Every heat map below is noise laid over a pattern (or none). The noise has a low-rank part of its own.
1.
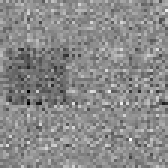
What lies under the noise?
one block
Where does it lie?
middle left
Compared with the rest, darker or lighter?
darker
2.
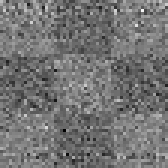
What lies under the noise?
a checkerboard
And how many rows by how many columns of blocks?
3 by 3
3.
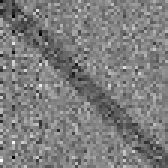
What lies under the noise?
a diagonal band
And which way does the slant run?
top left to bottom right
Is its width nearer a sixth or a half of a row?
a sixth
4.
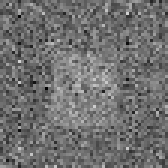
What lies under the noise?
one block
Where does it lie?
centre
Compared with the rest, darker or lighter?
lighter
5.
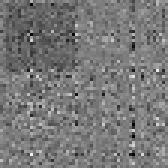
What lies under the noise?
one block
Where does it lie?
top left
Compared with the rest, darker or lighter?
darker
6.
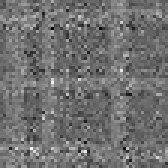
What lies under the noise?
bands of rows crossing bands of columns
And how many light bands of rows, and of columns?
3 and 3
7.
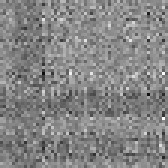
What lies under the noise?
bands of rows crossing bands of columns
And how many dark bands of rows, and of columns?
2 and 1
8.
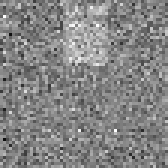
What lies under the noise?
one block
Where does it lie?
top middle
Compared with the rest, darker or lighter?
lighter
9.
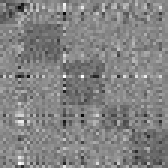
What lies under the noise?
blocks along the diagonal
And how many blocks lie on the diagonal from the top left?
5
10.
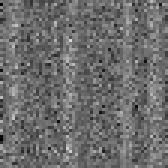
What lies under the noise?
bands of columns
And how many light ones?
4
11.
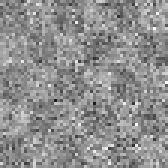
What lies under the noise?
a checkerboard
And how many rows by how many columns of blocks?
5 by 6
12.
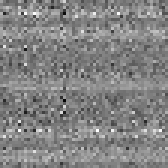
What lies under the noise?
bands of rows
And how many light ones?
5
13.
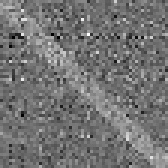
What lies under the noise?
a diagonal band
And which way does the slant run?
top left to bottom right
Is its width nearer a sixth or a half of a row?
a sixth
